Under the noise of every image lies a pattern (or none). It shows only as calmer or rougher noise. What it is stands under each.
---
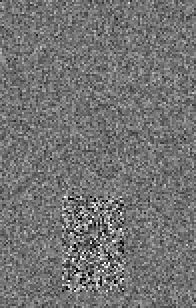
one block
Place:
bottom middle
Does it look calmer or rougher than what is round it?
rougher
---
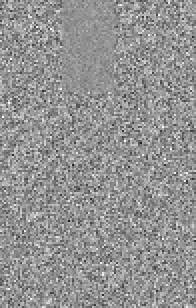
one block
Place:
top middle
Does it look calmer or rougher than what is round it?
calmer
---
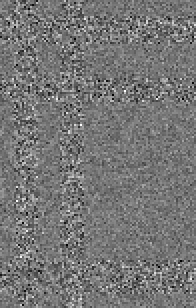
bands of rows crossing bands of columns
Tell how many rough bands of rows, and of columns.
3 and 2
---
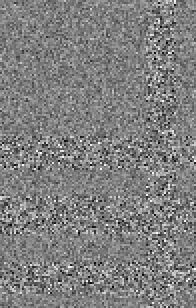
bands of rows crossing bands of columns
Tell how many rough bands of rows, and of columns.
3 and 1
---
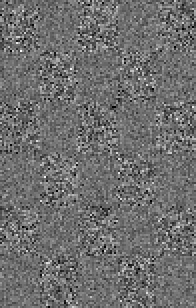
a checkerboard
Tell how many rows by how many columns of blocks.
6 by 5
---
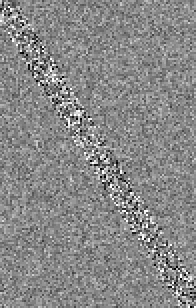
a diagonal band
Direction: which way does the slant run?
top left to bottom right
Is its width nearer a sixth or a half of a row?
a sixth
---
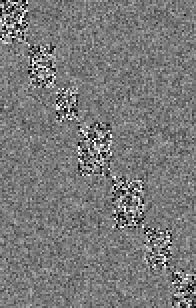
blocks along the diagonal
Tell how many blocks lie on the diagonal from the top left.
7
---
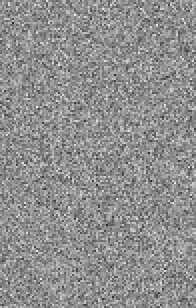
only noise
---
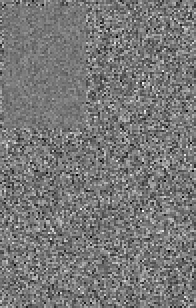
one block
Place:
top left
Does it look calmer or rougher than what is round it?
calmer
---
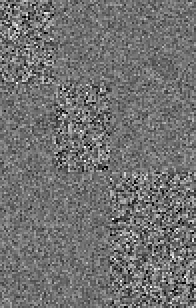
blocks along the diagonal
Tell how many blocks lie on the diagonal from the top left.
3
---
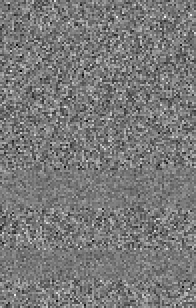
bands of rows
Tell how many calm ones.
2
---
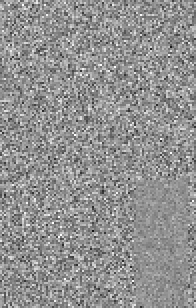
one block
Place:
bottom right
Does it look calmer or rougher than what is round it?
calmer
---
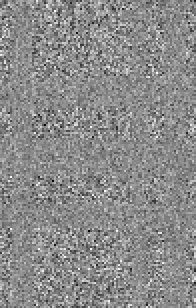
bands of rows crossing bands of columns
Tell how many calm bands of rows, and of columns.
3 and 3
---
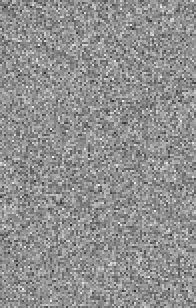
only noise
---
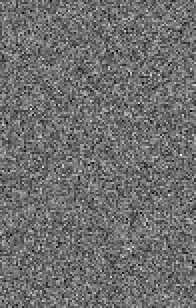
only noise
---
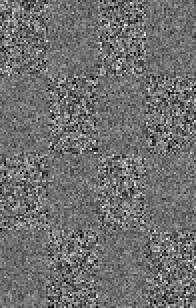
a checkerboard
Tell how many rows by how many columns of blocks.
4 by 4
